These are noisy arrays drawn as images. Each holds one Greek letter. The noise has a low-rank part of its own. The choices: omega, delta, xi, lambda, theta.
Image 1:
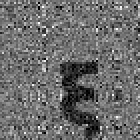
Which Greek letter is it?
xi
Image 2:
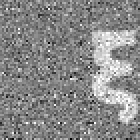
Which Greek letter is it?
xi
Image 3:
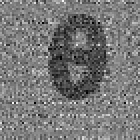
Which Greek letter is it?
theta
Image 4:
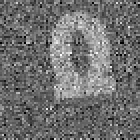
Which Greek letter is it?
omega
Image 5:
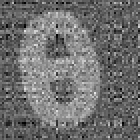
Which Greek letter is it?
theta
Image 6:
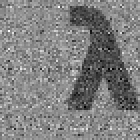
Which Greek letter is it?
lambda
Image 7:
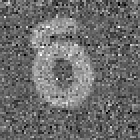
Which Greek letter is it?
delta
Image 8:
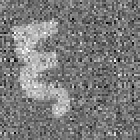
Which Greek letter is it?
xi
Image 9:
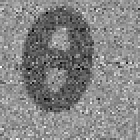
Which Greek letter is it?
theta
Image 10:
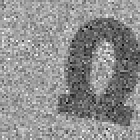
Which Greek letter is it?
omega
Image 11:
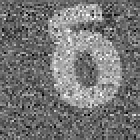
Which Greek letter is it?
delta
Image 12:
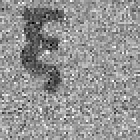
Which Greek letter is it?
xi
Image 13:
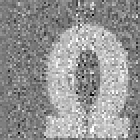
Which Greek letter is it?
omega
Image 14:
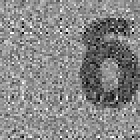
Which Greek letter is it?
delta
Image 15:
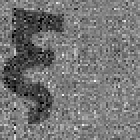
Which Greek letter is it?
xi
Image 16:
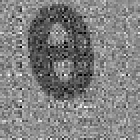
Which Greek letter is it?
theta
